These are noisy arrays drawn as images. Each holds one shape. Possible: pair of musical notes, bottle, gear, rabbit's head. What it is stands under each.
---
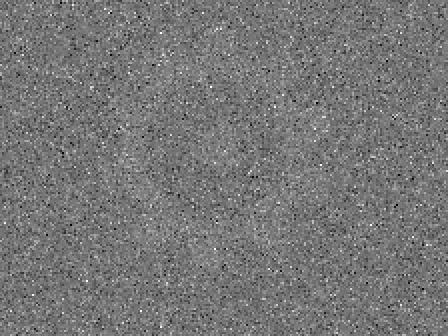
gear
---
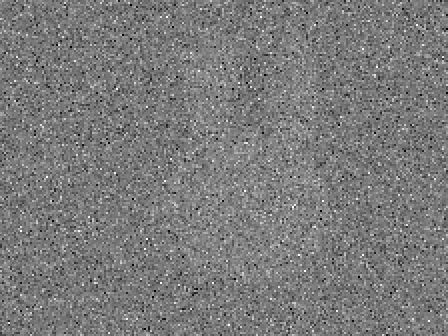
rabbit's head
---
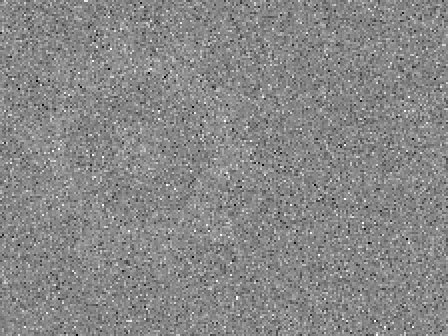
gear
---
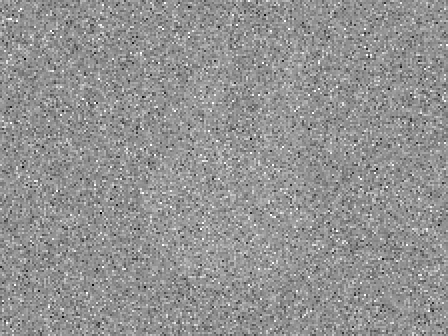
rabbit's head
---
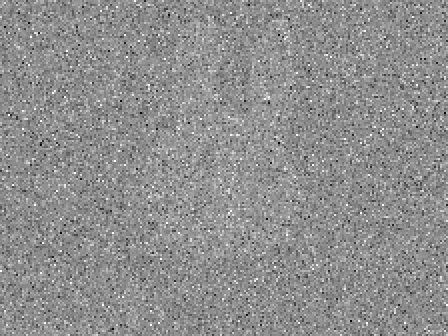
rabbit's head
